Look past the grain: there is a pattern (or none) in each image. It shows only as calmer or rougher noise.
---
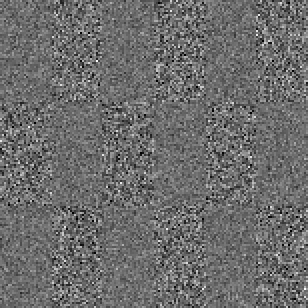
a checkerboard
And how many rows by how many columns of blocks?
3 by 6
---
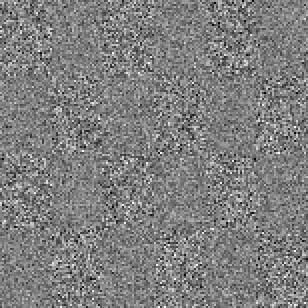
a checkerboard
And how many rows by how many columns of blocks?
4 by 6
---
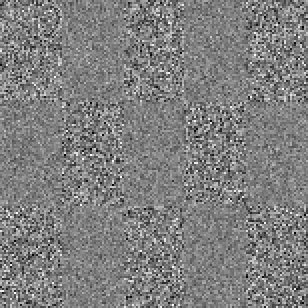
a checkerboard
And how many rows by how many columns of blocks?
3 by 5
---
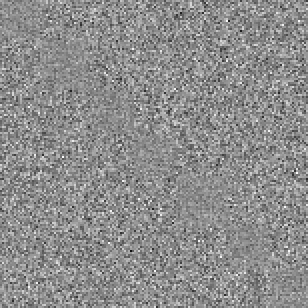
blocks along the diagonal
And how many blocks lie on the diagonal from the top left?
7
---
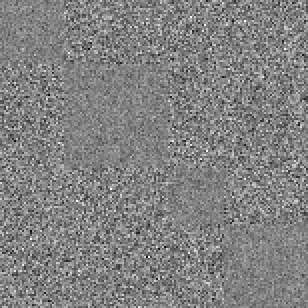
blocks along the diagonal
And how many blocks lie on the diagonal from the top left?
4
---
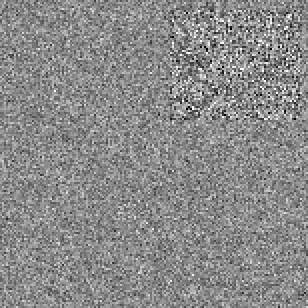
one block
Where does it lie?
top right
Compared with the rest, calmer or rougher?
rougher
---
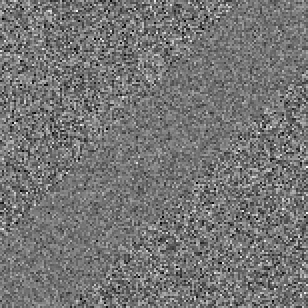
a diagonal band
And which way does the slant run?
bottom left to top right
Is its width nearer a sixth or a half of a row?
a half
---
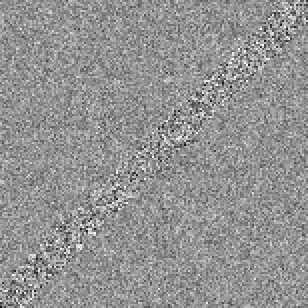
a diagonal band
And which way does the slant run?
bottom left to top right
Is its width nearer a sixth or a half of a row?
a sixth
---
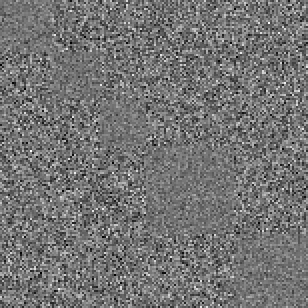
blocks along the diagonal
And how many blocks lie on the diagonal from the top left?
5
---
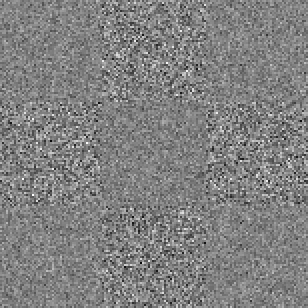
a checkerboard
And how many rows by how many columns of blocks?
3 by 3
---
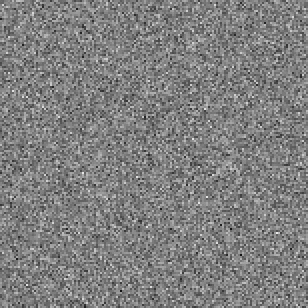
only noise
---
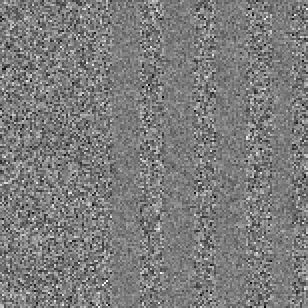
bands of columns
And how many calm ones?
4
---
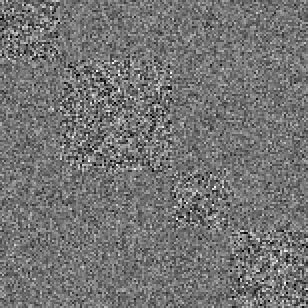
blocks along the diagonal
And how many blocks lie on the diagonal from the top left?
4
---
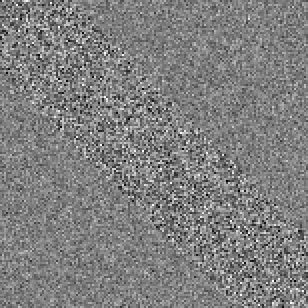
a diagonal band
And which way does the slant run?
top left to bottom right
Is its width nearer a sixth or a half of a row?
a half
